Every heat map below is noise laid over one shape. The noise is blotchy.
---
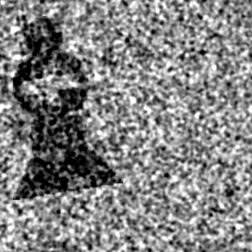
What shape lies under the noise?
chess bishop
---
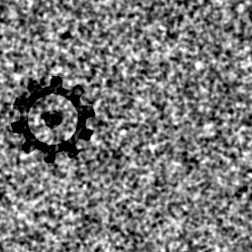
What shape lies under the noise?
gear
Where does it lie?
middle left
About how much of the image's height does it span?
a third
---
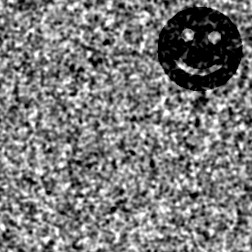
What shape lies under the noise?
smiling face
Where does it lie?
top right
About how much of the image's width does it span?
a third
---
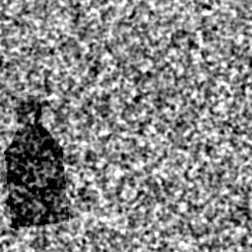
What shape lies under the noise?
bottle
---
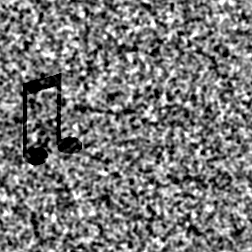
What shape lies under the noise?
pair of musical notes
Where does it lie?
middle left
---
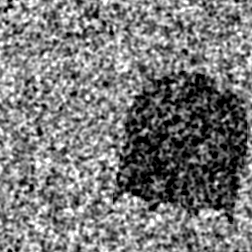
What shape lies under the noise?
ghost
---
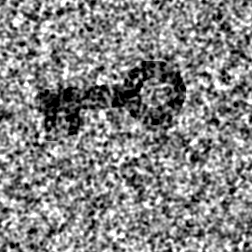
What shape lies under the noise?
key
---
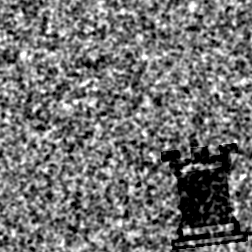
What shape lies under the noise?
chess rook
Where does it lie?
bottom right
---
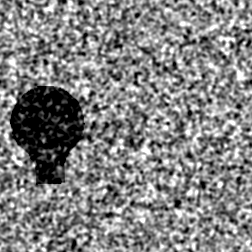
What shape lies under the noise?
light bulb
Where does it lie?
middle left
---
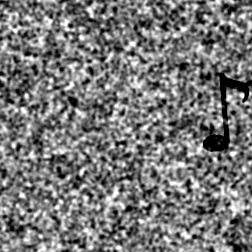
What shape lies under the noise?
musical note
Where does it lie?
middle right
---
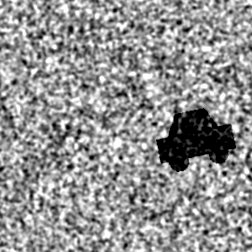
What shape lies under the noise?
car
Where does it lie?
middle right
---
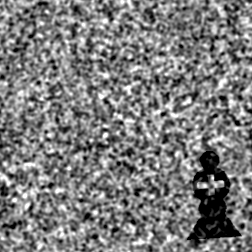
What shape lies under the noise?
chess bishop
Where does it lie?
bottom right
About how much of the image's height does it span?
a third
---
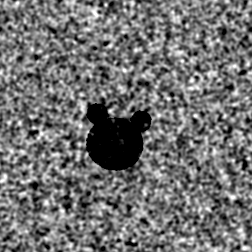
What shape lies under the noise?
bear's head
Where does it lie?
centre
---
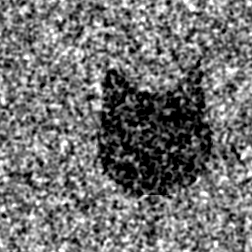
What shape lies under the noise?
cat's head
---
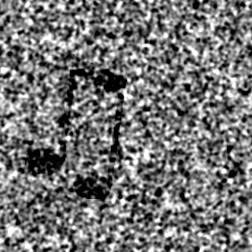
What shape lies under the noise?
pair of musical notes
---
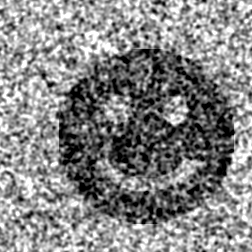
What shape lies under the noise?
smiling face
